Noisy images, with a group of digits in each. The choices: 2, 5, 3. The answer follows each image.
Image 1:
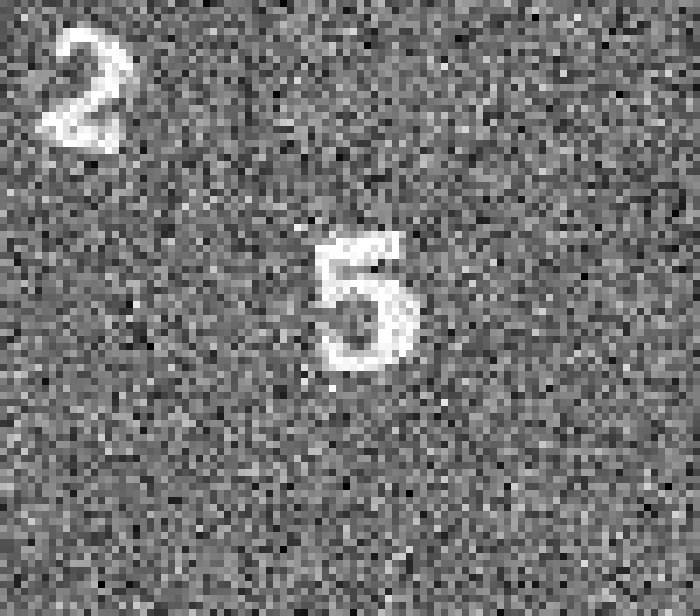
top left: 2; centre: 5
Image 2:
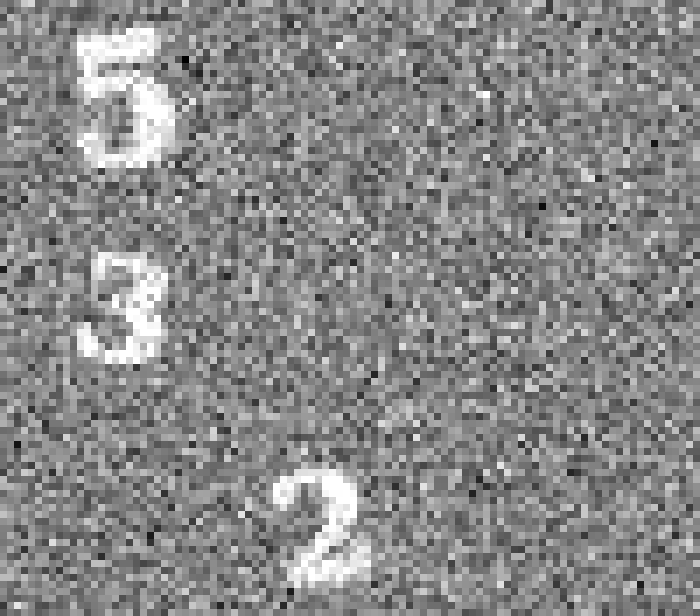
top left: 5; middle left: 3; bottom middle: 2
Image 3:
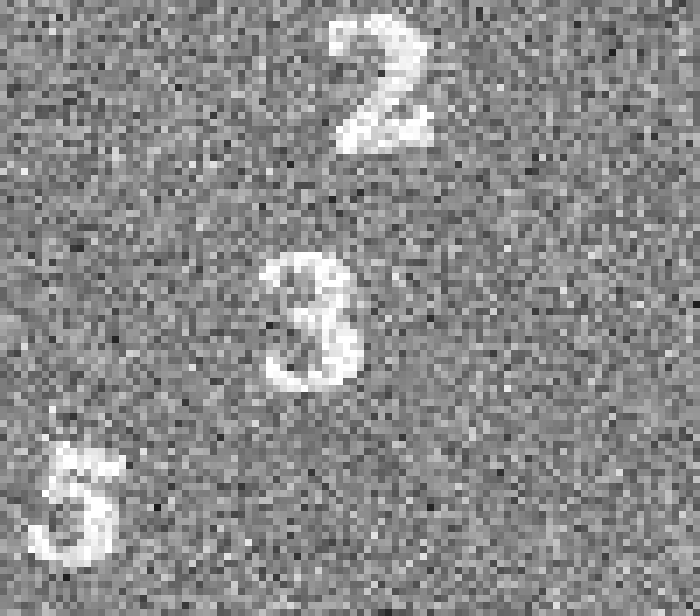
top middle: 2; centre: 3; bottom left: 5
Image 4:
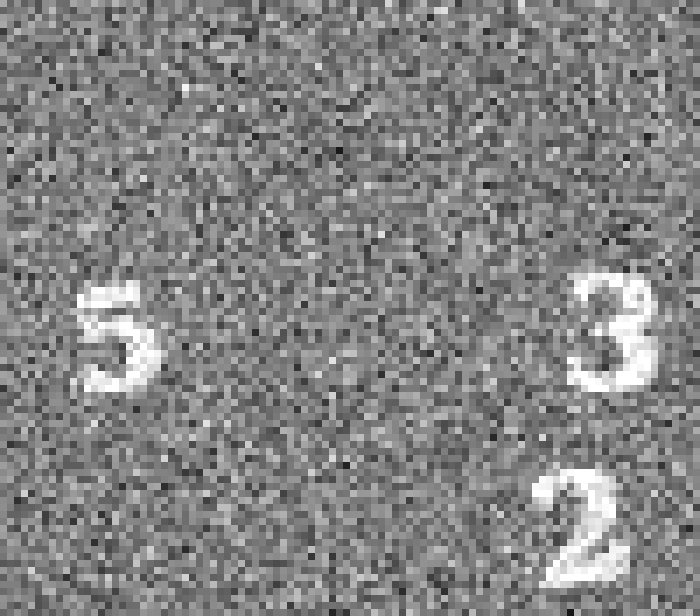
middle left: 5; middle right: 3; bottom right: 2
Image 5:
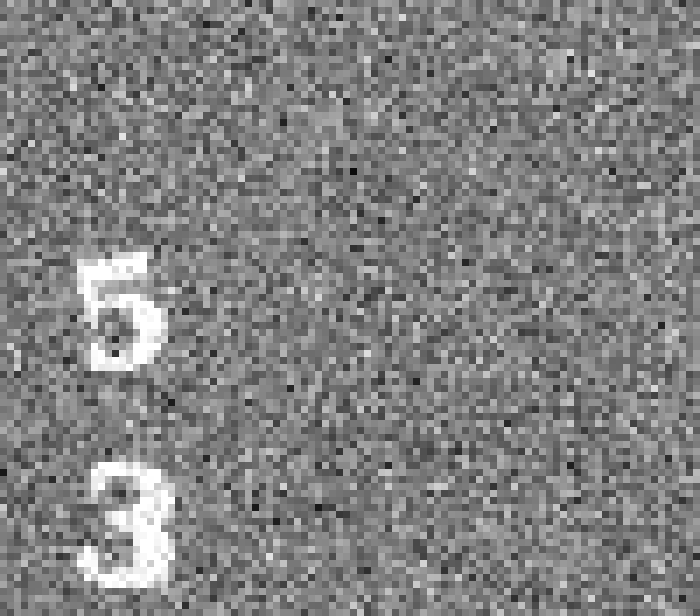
middle left: 5; bottom left: 3
